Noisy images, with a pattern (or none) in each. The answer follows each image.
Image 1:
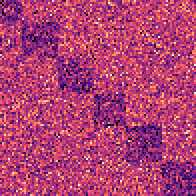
blocks along the diagonal
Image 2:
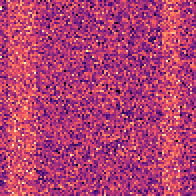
bands of columns
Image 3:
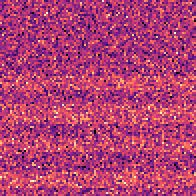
bands of rows
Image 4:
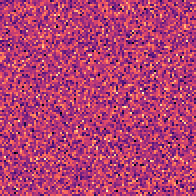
only noise
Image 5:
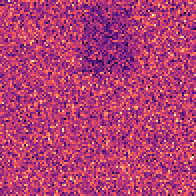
one block
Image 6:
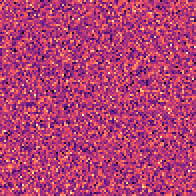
only noise
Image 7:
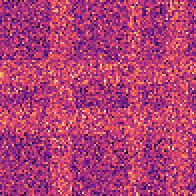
bands of rows crossing bands of columns
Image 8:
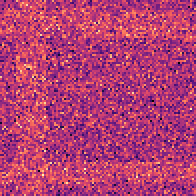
bands of rows crossing bands of columns
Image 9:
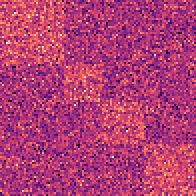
blocks along the diagonal
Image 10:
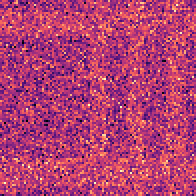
bands of rows crossing bands of columns
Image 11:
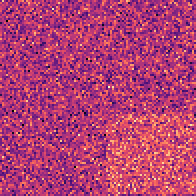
one block
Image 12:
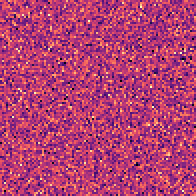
only noise
